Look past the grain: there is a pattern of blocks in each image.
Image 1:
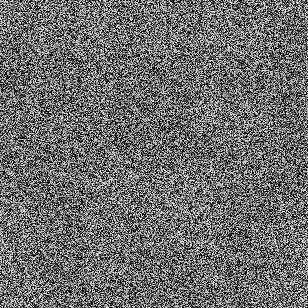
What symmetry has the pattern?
left and right mirror each other
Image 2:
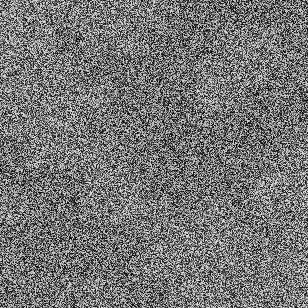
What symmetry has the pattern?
mirrored about the diagonal from the bottom left
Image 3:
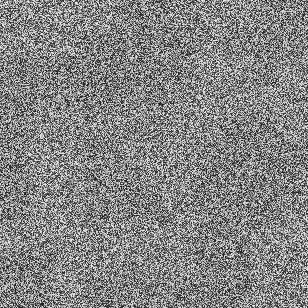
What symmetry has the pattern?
mirrored about the diagonal from the bottom left
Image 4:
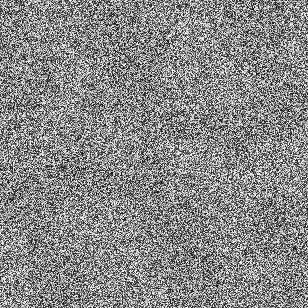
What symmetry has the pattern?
the same after a half turn
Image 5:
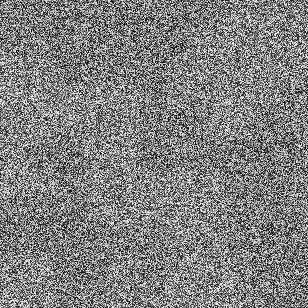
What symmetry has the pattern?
mirrored about the diagonal from the bottom left
